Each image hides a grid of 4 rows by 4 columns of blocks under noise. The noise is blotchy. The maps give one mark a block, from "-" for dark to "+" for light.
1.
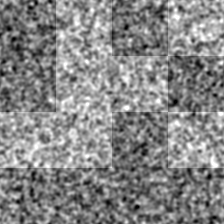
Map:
- + - +
- + + -
+ + - +
- - - -
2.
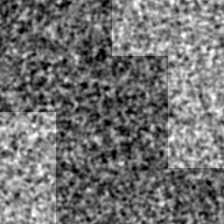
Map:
- - + +
- - - +
+ - - +
+ - - -
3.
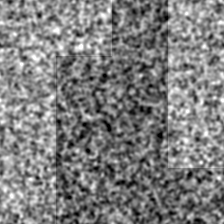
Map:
+ + - +
+ - - +
+ - - +
+ - - -
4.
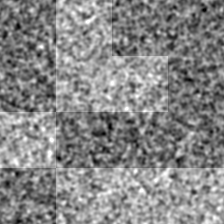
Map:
- + - -
- + + -
+ - - -
- + + +
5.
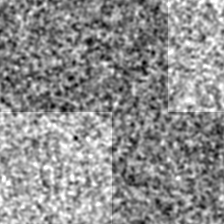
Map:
- - - +
- - - +
+ + - -
+ + - -
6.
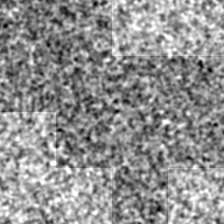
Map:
- - + +
- - - -
+ - - -
+ + - +
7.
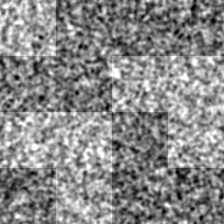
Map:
+ - - -
- - + +
+ + - +
- + - -
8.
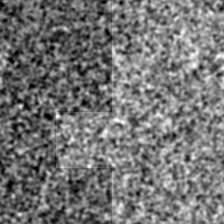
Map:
- - + +
- - + +
- + + +
- - + +
